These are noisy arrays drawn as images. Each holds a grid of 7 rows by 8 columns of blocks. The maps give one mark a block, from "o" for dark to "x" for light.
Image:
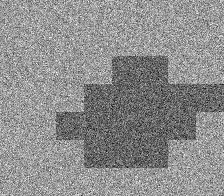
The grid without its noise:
xxxxxxxx
xxxxxxxx
xxxxooxx
xxxooooo
xxooooox
xxxoooxx
xxxxxxxx
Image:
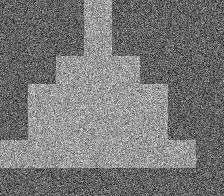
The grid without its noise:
oooxoooo
oooxoooo
ooxxxooo
oxxxxxoo
oxxxxxoo
xxxxxxxo
oooooooo
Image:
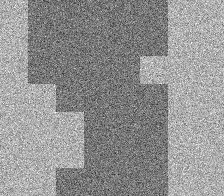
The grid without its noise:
xoooooxx
xoooooxx
xooooxxx
xxooooxx
xxxoooxx
xxxoooxx
xxooooxx
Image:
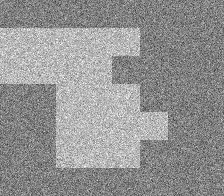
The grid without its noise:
oooooooo
xxxxxooo
xxxxoooo
ooxxxooo
ooxxxxoo
ooxxxooo
oooooooo
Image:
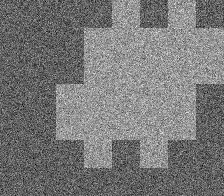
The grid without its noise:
ooooxoxo
oooxxxxx
oooxxxxx
ooxxxxxo
ooxxxxxo
oooxoxoo
oooooooo
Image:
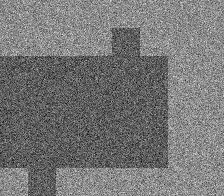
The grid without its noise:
xxxxxxxx
xxxxoxxx
ooooooxx
ooooooxx
ooooooxx
ooooooxx
xoxxxxxx
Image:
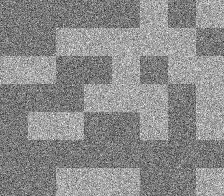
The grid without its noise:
oooooxox
ooxxxxxo
xxooxoxx
oooxxxox
oxxooxox
oooooooo
ooxxxoox
